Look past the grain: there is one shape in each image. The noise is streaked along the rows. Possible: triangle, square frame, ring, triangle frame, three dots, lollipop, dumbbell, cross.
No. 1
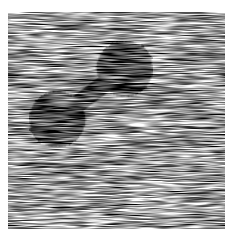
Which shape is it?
dumbbell
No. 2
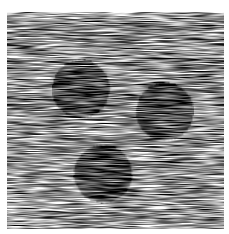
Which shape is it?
three dots
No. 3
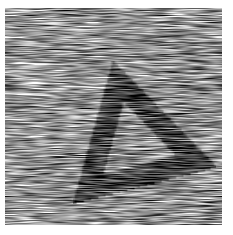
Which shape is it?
triangle frame
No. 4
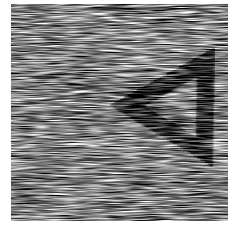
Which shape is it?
triangle frame
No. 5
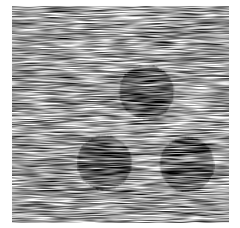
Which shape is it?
three dots
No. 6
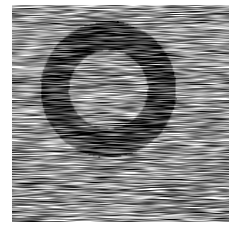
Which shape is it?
ring
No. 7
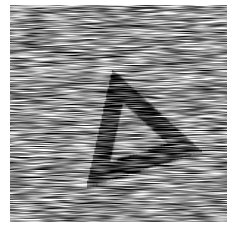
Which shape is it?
triangle frame
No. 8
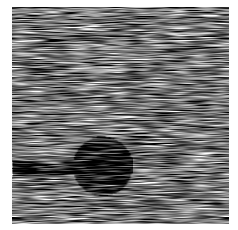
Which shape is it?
lollipop
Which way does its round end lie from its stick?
right
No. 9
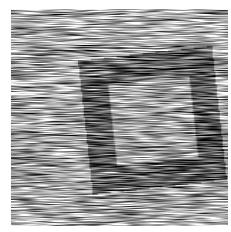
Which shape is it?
square frame
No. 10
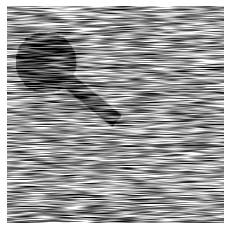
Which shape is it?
lollipop
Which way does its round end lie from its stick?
up and left
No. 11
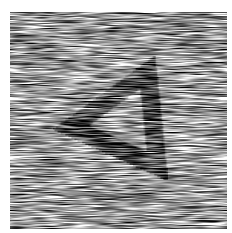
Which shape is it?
triangle frame
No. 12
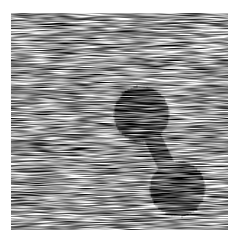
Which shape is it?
dumbbell
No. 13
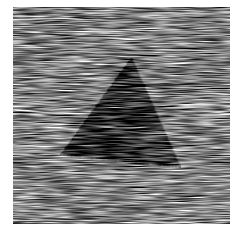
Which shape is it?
triangle
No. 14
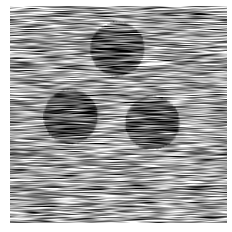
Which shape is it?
three dots
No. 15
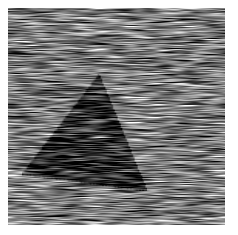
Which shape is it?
triangle
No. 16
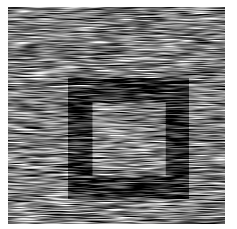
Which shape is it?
square frame
